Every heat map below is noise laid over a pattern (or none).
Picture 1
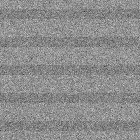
horizontal stripes
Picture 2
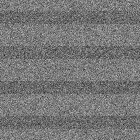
horizontal stripes
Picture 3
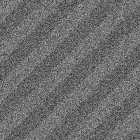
diagonal stripes
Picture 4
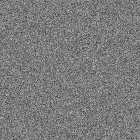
only noise
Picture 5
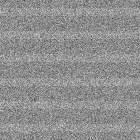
horizontal stripes
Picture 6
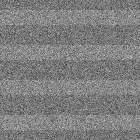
horizontal stripes
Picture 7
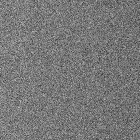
a smooth slope
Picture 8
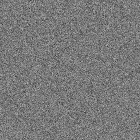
only noise
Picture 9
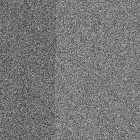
a sharp edge
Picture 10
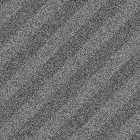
diagonal stripes
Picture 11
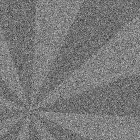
spokes from one point
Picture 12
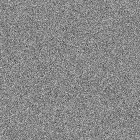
only noise
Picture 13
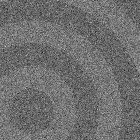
rings round one point
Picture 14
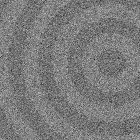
rings round one point
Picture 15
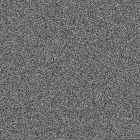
only noise
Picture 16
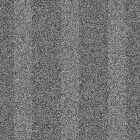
vertical stripes
